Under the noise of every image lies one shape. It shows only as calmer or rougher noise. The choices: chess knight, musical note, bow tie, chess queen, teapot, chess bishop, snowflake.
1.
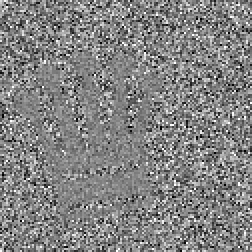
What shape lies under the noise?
chess queen
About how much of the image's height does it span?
two thirds
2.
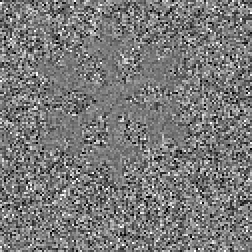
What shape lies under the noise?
snowflake
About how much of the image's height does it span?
two thirds
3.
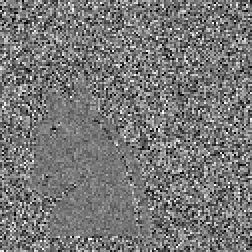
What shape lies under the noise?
chess knight
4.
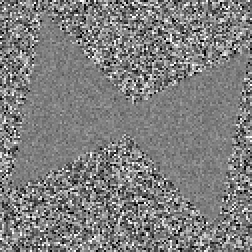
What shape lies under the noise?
bow tie
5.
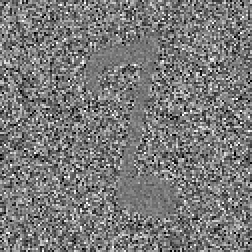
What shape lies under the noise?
musical note
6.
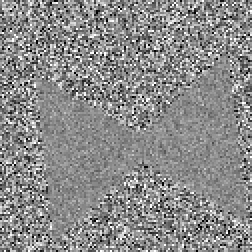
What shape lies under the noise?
bow tie
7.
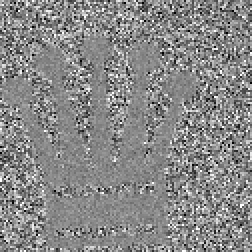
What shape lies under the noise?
chess queen
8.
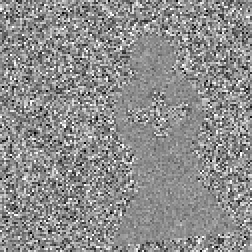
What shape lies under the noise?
chess bishop
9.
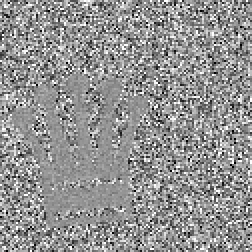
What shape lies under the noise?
chess queen
